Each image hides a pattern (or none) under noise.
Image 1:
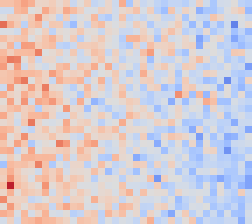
a smooth slope
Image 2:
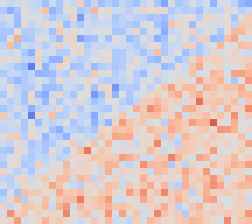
a sharp edge
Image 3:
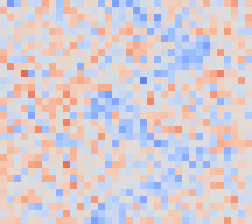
a wavy band
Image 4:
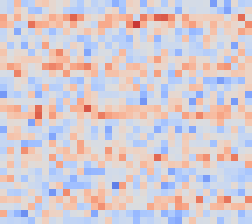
horizontal stripes
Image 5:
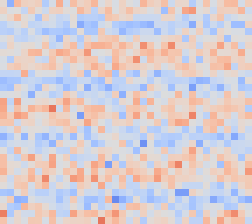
horizontal stripes
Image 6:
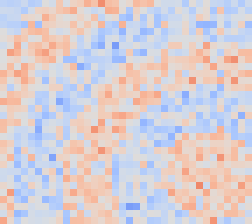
rings round one point
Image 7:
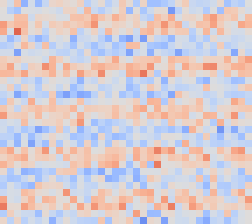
horizontal stripes
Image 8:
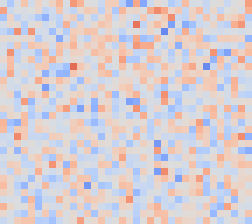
only noise
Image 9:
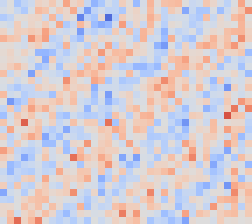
diagonal stripes
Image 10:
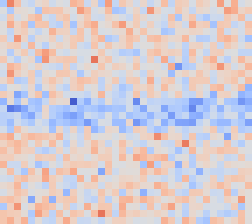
one horizontal stripe
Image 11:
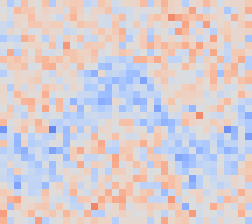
a wavy band
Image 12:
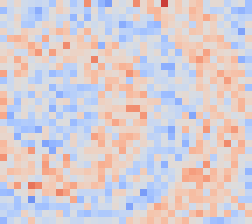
rings round one point
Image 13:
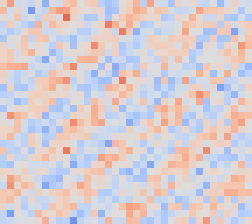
diagonal stripes
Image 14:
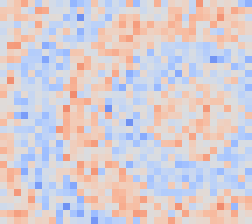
rings round one point
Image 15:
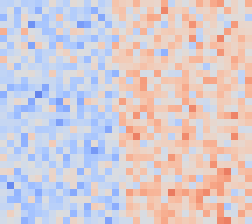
a sharp edge
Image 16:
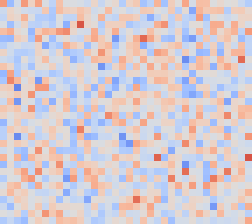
only noise
